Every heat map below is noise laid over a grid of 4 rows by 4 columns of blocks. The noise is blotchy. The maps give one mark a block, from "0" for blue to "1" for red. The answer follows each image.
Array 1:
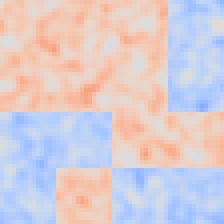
1 1 1 0
1 1 1 0
0 0 1 1
0 1 0 0
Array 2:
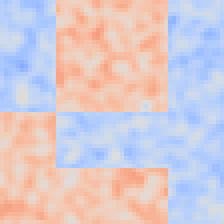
0 1 1 0
0 1 1 0
1 0 0 0
1 1 1 0
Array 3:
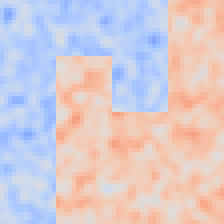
0 0 0 1
0 1 0 1
0 1 1 1
0 1 1 1
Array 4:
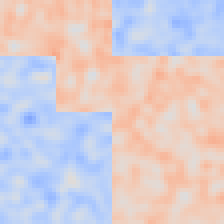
1 1 0 0
0 1 1 1
0 0 1 1
0 0 1 1
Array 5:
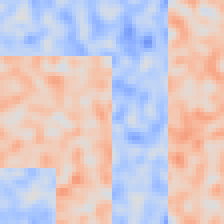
0 0 0 1
1 1 0 1
1 1 0 1
0 1 0 1
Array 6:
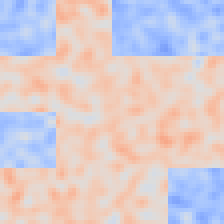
0 1 0 0
1 1 1 1
0 1 1 1
1 1 1 0
